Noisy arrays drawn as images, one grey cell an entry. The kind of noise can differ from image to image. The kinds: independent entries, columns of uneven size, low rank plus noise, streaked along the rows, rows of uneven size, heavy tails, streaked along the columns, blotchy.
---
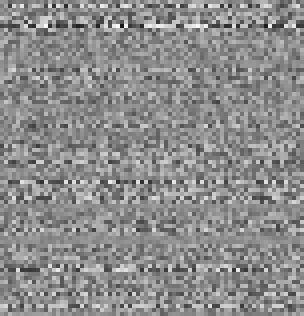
rows of uneven size
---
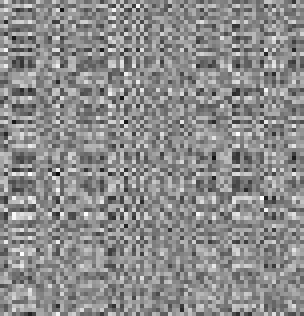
low rank plus noise
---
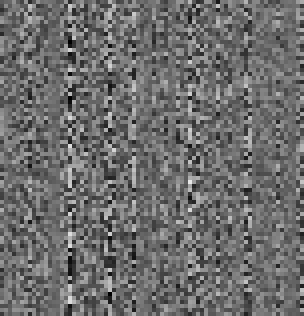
columns of uneven size
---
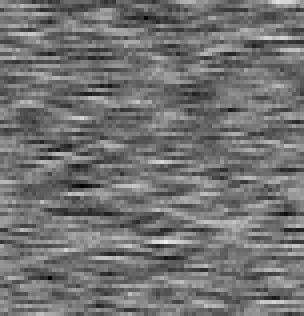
streaked along the rows
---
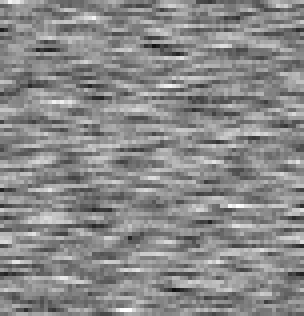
streaked along the rows
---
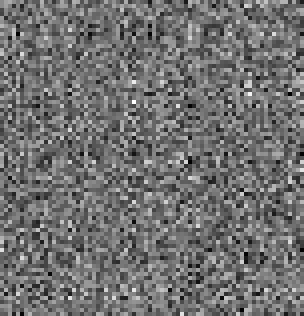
low rank plus noise
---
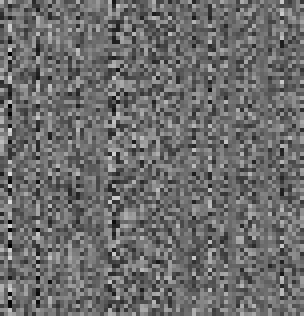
columns of uneven size
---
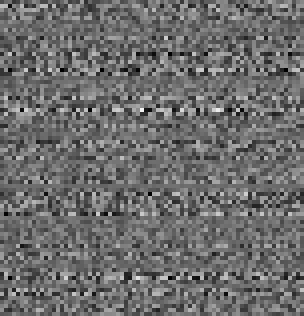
rows of uneven size
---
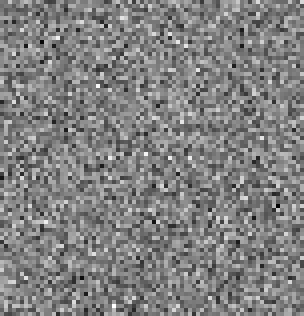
independent entries
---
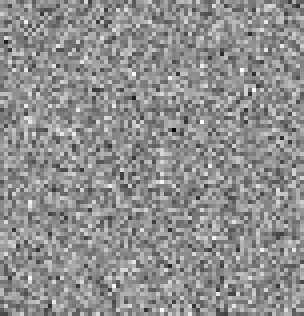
independent entries
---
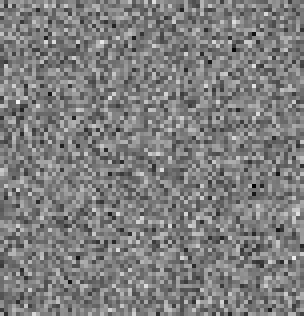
independent entries
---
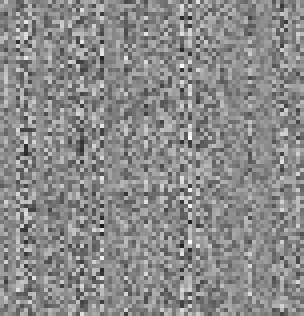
columns of uneven size
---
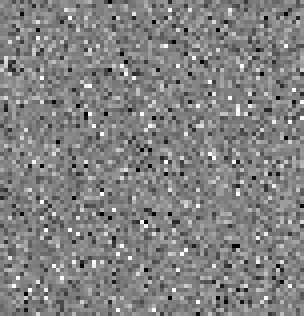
heavy tails
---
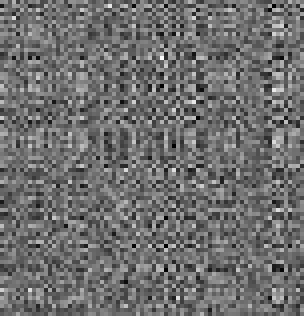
low rank plus noise
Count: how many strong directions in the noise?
one
